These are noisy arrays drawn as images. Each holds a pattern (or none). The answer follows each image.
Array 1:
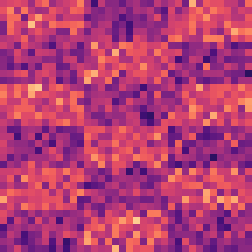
a checkerboard
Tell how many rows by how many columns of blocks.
6 by 3
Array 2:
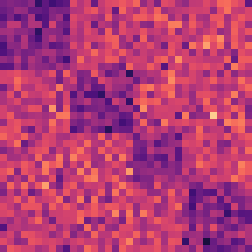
blocks along the diagonal
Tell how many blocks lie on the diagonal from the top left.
4
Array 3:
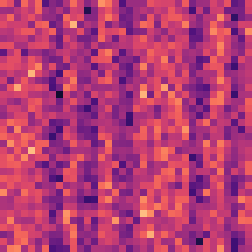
bands of columns
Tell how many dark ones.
5
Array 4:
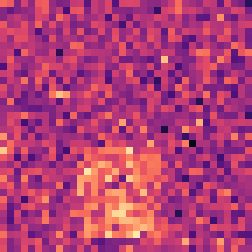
one block
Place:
bottom middle
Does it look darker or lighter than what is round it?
lighter
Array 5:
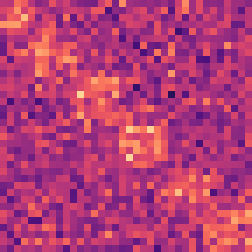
blocks along the diagonal
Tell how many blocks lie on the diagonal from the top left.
6
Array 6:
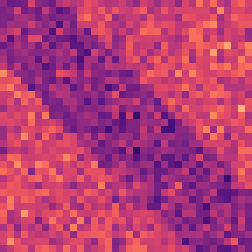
a diagonal band
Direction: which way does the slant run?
top left to bottom right
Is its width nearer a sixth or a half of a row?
a half
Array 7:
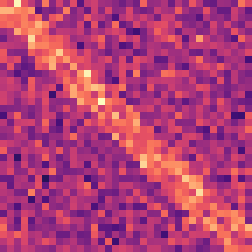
a diagonal band
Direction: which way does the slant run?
top left to bottom right
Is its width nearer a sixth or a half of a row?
a sixth
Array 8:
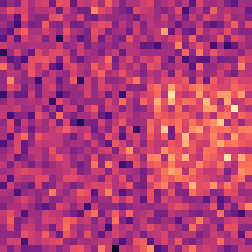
one block
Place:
middle right
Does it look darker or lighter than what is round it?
lighter
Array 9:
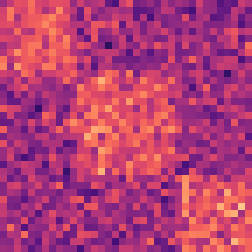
blocks along the diagonal
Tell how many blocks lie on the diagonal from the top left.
3
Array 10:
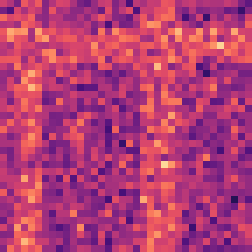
bands of rows crossing bands of columns
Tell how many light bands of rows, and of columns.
1 and 2
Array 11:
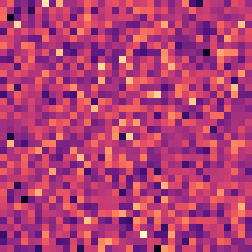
only noise
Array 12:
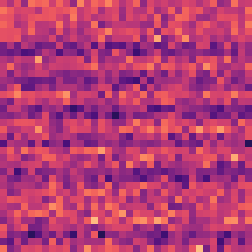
bands of rows
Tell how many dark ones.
6
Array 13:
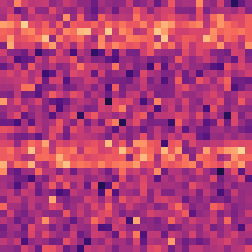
bands of rows
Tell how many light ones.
2
